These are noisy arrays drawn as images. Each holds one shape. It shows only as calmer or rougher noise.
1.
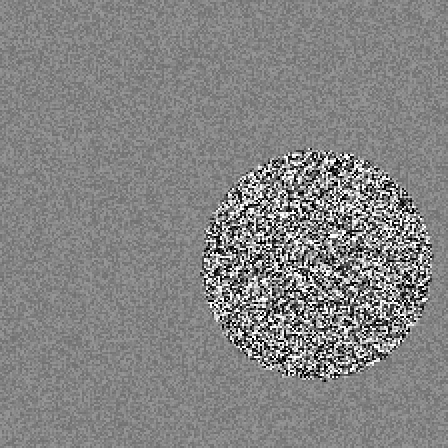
rough disc
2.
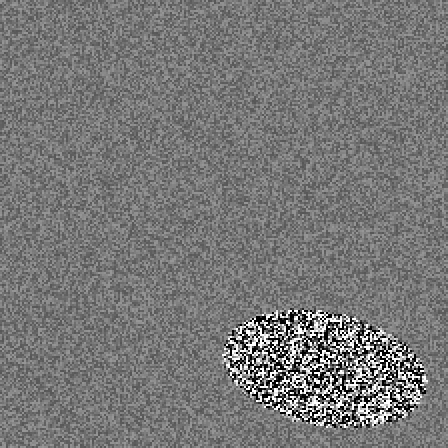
rough ellipse
